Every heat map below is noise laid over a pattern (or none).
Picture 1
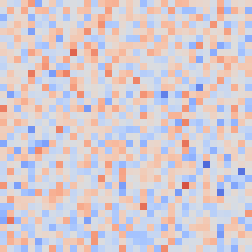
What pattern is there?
only noise
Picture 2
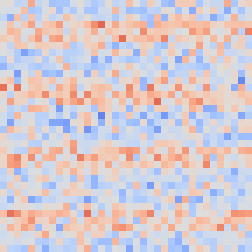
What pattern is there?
horizontal stripes
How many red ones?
4
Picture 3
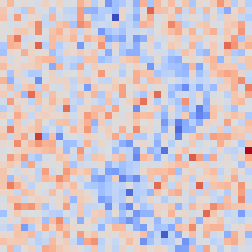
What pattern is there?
a wavy band
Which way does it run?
top to bottom
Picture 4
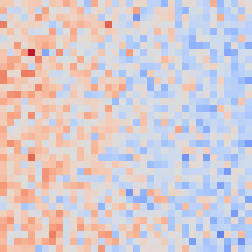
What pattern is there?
a smooth slope
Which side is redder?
left
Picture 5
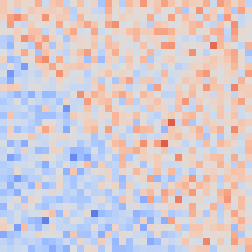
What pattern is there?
a sharp edge
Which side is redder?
top right
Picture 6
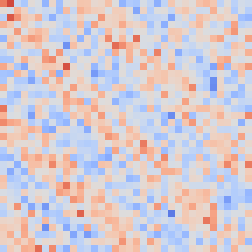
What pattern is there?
diagonal stripes
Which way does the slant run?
top left to bottom right
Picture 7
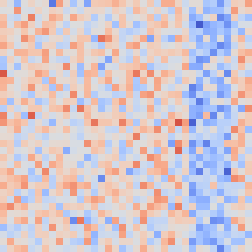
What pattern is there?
one vertical stripe
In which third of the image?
right
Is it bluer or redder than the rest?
bluer
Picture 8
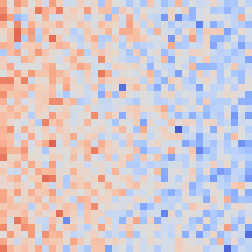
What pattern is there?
a smooth slope
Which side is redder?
left
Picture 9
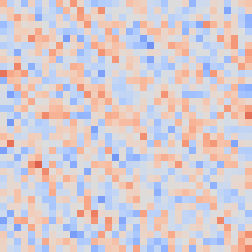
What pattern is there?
diagonal stripes
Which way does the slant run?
top left to bottom right
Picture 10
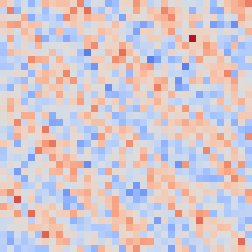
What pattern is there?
diagonal stripes
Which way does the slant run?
top left to bottom right
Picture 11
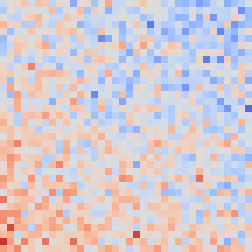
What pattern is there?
a smooth slope
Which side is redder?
bottom left
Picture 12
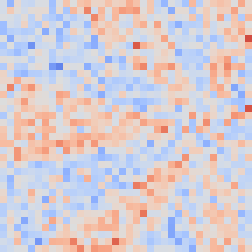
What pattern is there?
spokes from one point
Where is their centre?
middle right
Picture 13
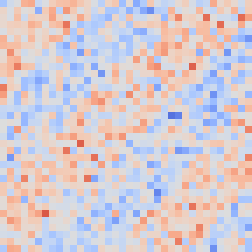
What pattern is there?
diagonal stripes
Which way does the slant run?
bottom left to top right
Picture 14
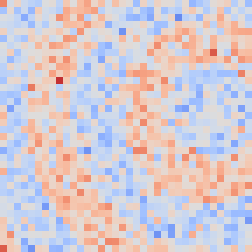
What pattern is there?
rings round one point
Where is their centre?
middle right
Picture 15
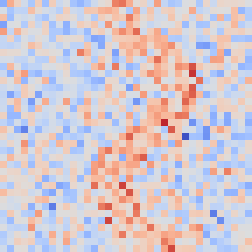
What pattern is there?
a wavy band
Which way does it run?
top to bottom
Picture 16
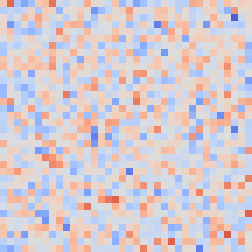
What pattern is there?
only noise
